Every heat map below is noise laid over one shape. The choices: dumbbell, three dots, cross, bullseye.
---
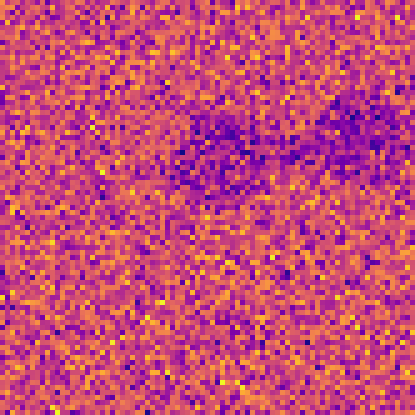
dumbbell
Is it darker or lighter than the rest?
darker
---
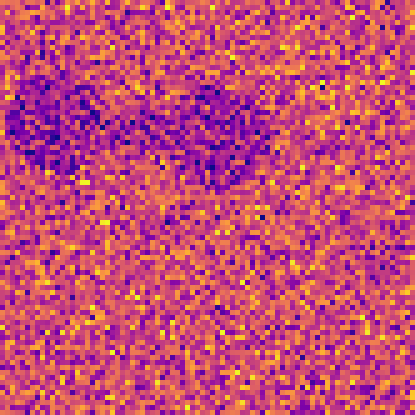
dumbbell
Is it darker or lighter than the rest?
darker
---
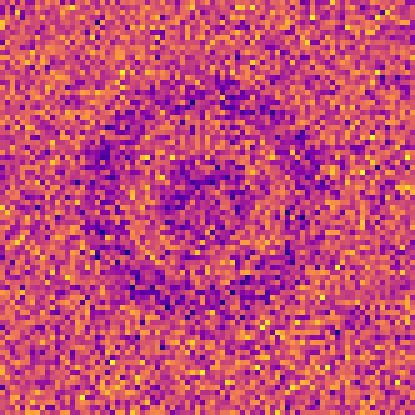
bullseye
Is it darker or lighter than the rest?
darker
